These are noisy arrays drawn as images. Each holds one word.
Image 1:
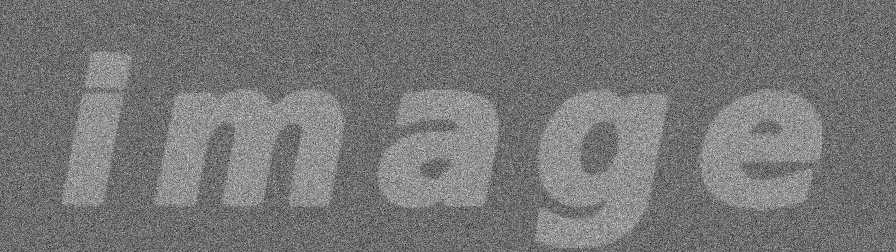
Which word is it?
image
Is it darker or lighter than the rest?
lighter
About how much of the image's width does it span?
nearly all
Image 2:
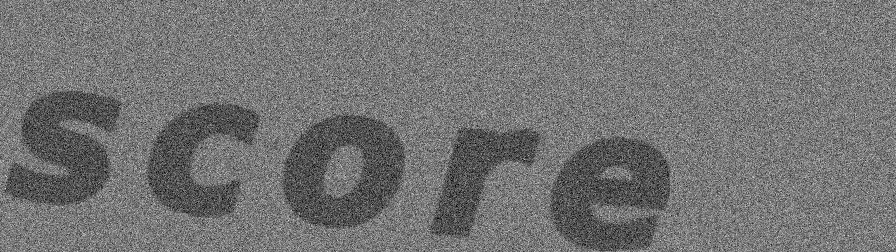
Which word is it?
score
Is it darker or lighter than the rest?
darker
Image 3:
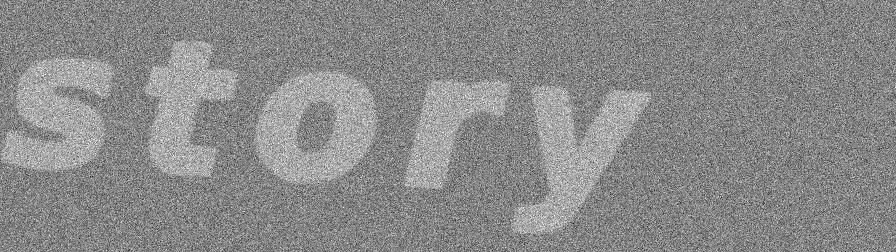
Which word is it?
story
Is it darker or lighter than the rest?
lighter
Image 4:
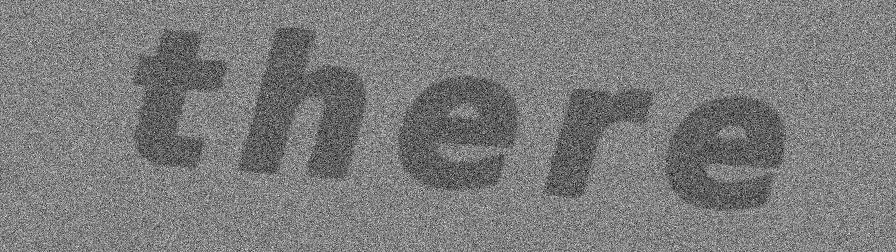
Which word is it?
there
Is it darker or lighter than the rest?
darker
